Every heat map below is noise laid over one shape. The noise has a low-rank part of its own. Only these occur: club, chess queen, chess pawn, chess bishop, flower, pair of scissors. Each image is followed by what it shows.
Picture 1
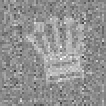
chess queen
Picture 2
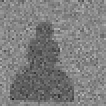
chess pawn
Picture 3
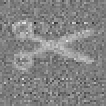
pair of scissors
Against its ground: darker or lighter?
lighter
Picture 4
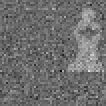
chess bishop
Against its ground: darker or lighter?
lighter
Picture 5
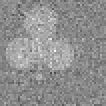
club
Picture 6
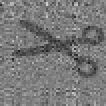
pair of scissors
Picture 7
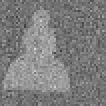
chess pawn
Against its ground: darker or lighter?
lighter
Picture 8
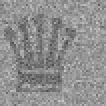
chess queen
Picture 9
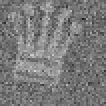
chess queen
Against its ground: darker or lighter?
lighter
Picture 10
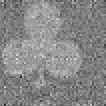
club
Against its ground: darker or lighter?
lighter
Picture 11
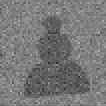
chess pawn
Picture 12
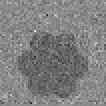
flower
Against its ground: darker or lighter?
darker
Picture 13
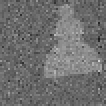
chess pawn
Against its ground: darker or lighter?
lighter
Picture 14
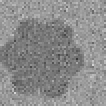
flower
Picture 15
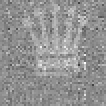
chess queen
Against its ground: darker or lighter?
lighter
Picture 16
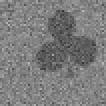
club
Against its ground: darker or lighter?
darker
